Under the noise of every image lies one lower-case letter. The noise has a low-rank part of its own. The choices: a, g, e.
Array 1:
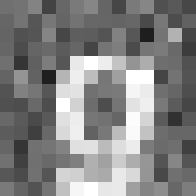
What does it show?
light g
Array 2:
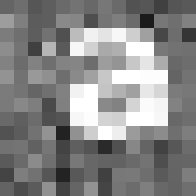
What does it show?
light a
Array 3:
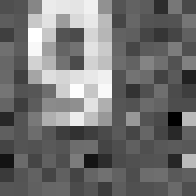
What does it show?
light g
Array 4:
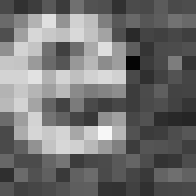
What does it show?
light e
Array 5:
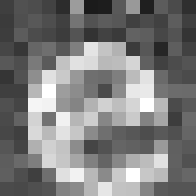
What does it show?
light e
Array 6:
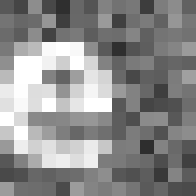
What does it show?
light e
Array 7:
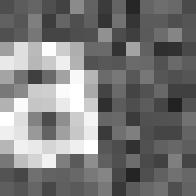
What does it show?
light a
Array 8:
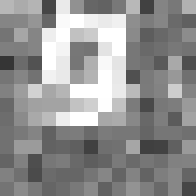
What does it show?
light g
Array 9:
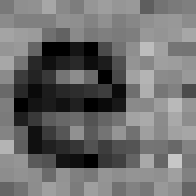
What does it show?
dark e
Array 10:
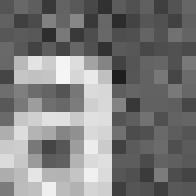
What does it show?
light a
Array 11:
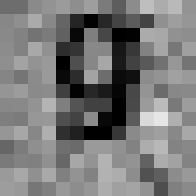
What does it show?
dark g
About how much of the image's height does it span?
two thirds
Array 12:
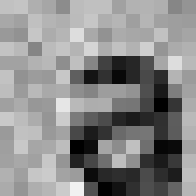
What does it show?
dark a
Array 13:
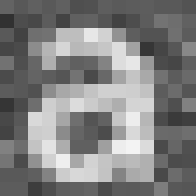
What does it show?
light a
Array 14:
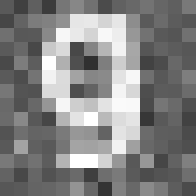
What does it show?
light g
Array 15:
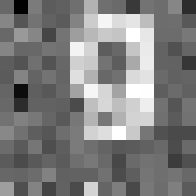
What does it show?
light g
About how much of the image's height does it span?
two thirds
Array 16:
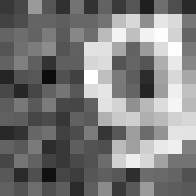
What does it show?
light g
